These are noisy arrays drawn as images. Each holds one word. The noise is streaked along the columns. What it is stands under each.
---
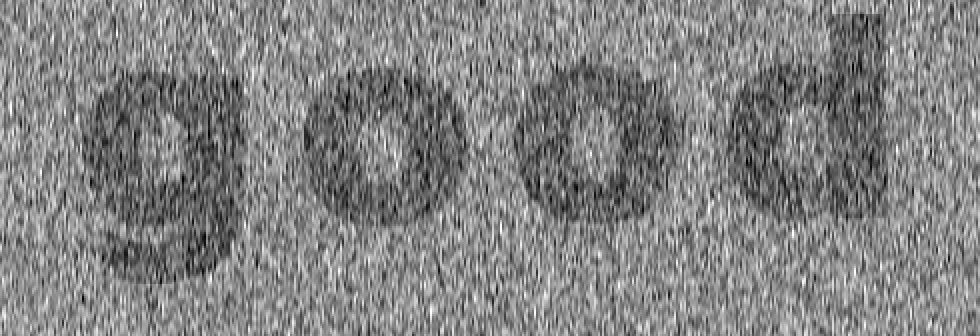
good
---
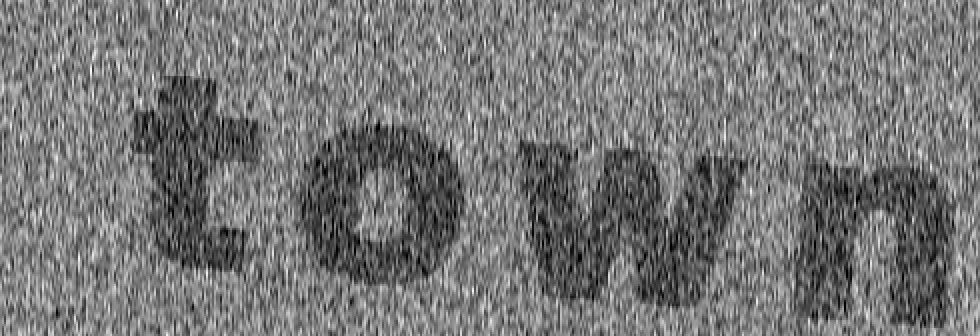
town
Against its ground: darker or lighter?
darker
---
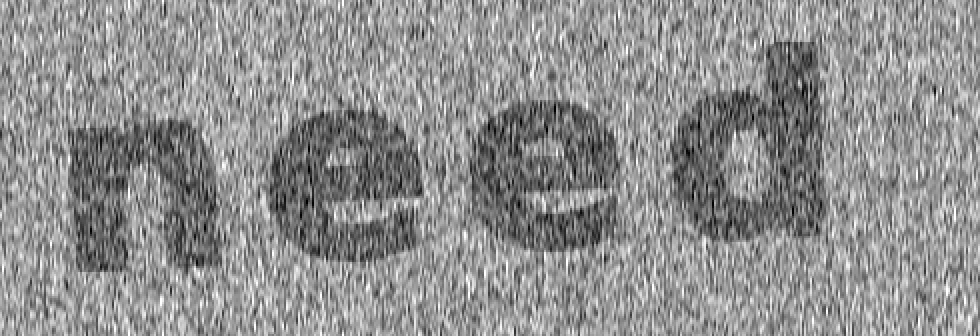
need
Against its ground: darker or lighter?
darker
